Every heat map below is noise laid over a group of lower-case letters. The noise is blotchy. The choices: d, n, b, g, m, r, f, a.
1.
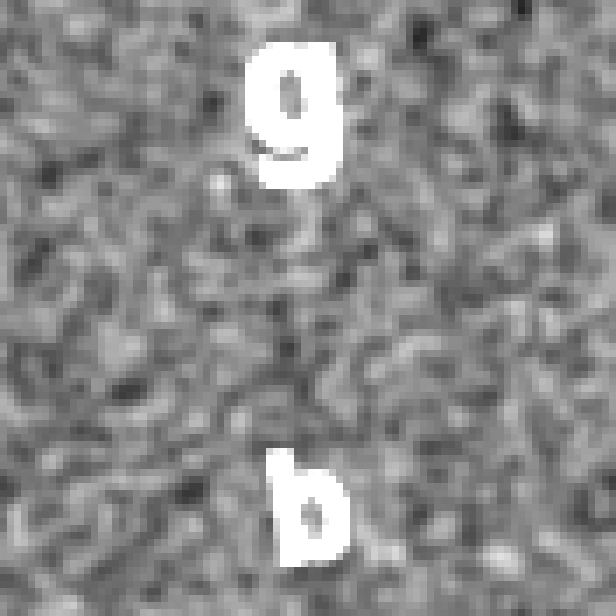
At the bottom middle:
b
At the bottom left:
nothing
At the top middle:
g
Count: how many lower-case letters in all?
2
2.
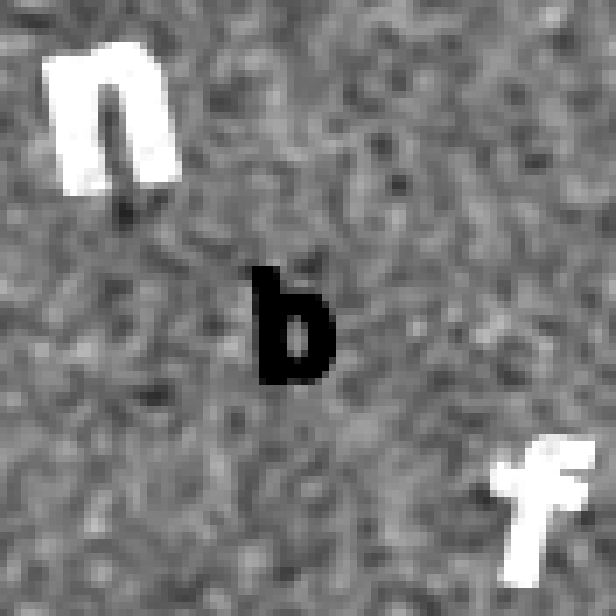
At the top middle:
nothing
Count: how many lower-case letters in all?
3
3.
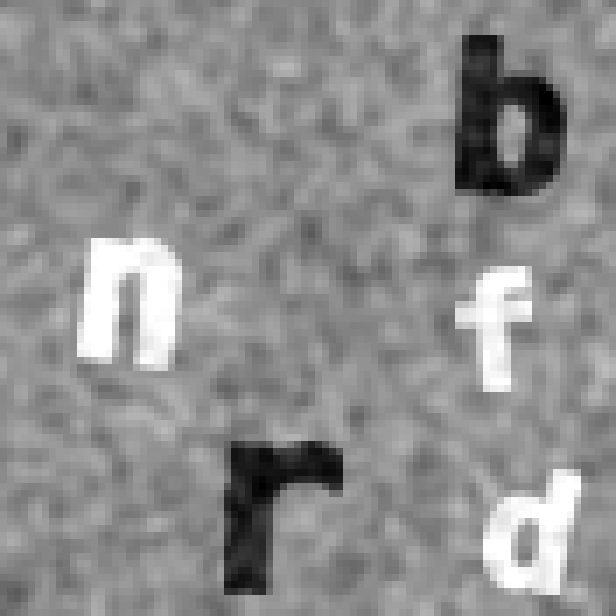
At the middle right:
f
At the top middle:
nothing
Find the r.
bottom middle
